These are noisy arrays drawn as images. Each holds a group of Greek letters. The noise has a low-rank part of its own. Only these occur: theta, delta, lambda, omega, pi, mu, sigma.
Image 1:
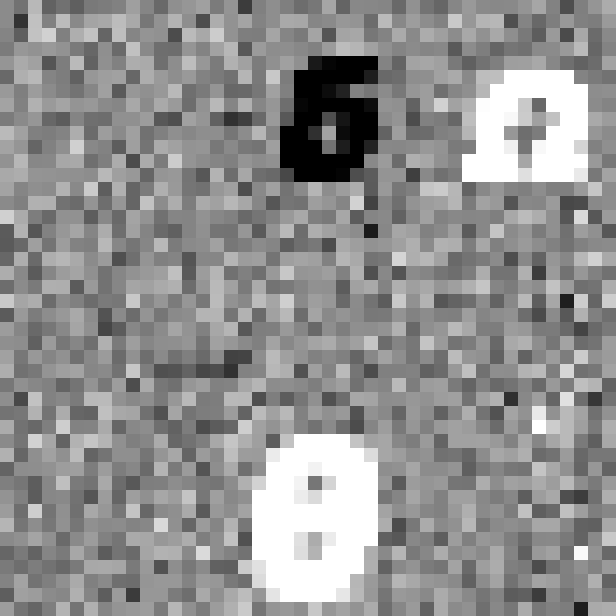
top middle: dark delta; top right: light omega; bottom middle: light theta
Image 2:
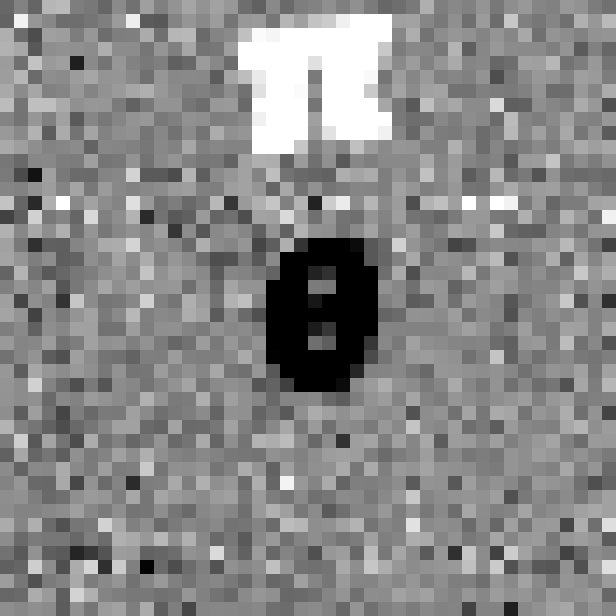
top middle: light pi; centre: dark theta
